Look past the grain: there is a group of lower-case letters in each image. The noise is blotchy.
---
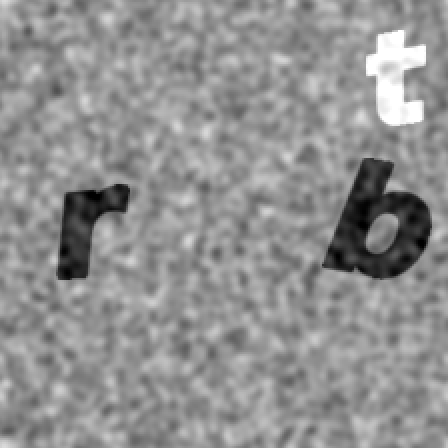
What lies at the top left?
nothing
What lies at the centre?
nothing
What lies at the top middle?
nothing
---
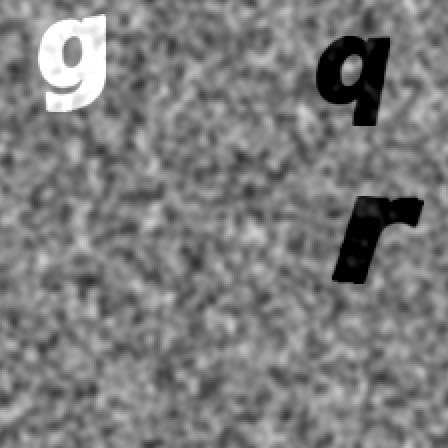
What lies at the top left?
g
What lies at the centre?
nothing
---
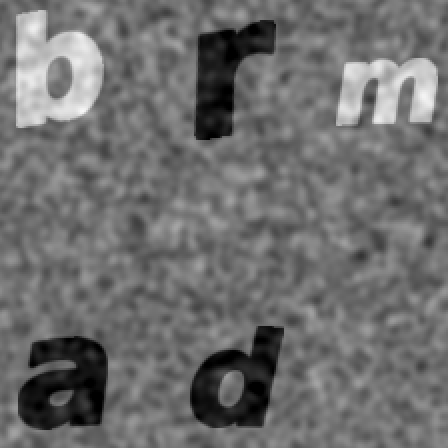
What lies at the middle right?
nothing
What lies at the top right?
m
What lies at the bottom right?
nothing
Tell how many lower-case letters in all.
5
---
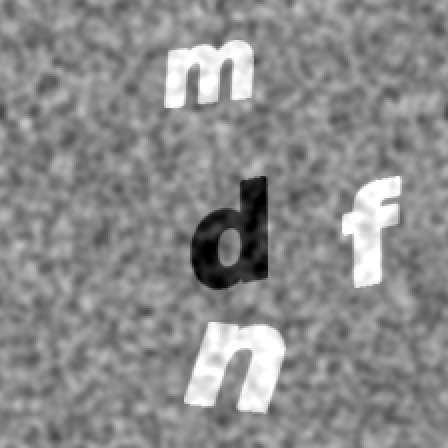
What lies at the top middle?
m
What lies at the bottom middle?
n
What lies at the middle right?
f
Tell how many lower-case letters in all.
4
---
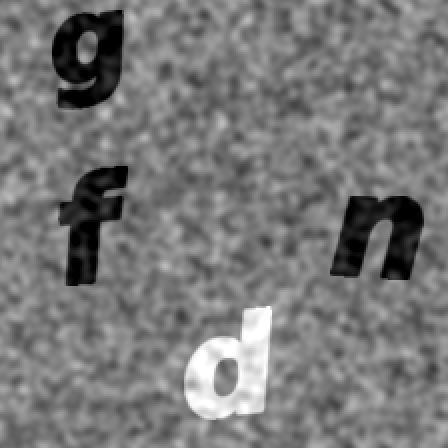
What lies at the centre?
nothing
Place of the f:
middle left
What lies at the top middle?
nothing
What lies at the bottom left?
nothing
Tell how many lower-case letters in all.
4
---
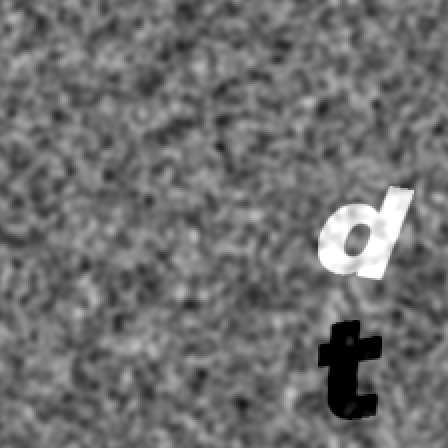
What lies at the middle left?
nothing
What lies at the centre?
nothing
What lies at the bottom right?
t
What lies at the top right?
nothing
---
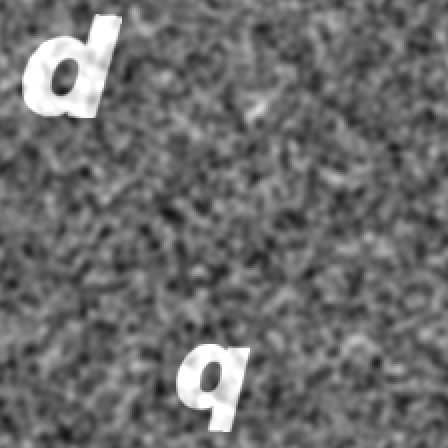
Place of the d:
top left
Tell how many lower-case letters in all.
2
